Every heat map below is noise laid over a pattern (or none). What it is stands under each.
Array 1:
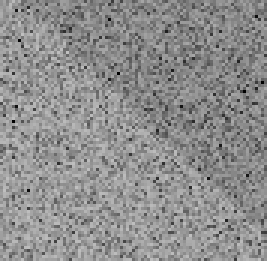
a sharp edge
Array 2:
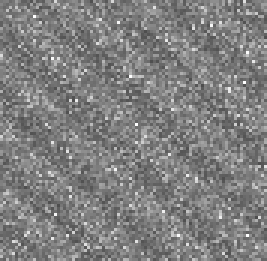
diagonal stripes
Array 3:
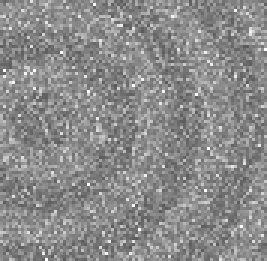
rings round one point
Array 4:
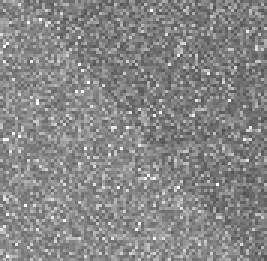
a sharp edge
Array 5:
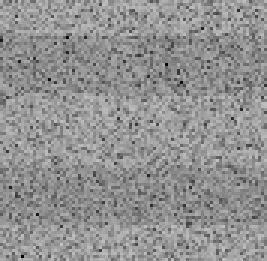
horizontal stripes
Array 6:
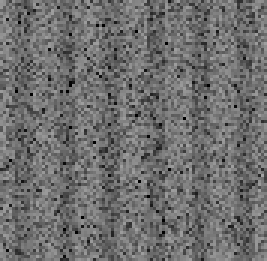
vertical stripes
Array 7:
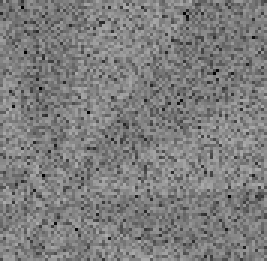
spokes from one point
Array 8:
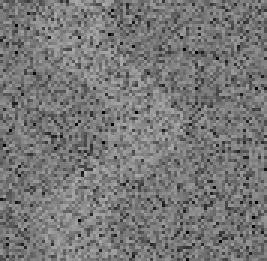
a wavy band
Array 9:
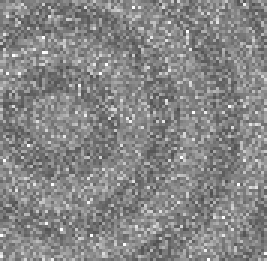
rings round one point
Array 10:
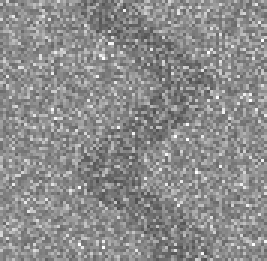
a wavy band
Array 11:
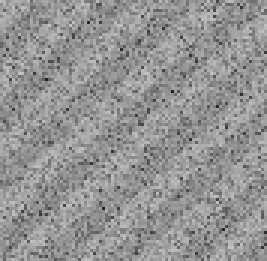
diagonal stripes
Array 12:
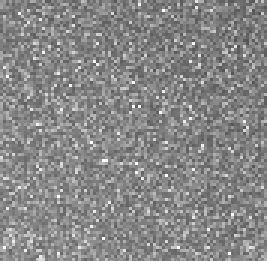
a smooth slope
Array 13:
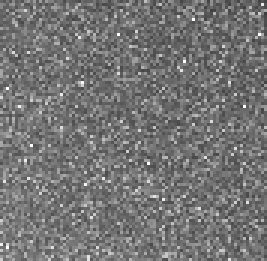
a smooth slope
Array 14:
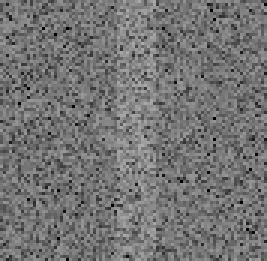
one vertical stripe
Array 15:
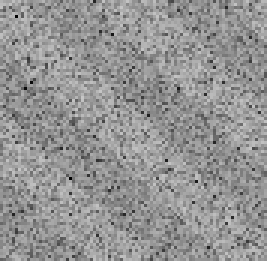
diagonal stripes
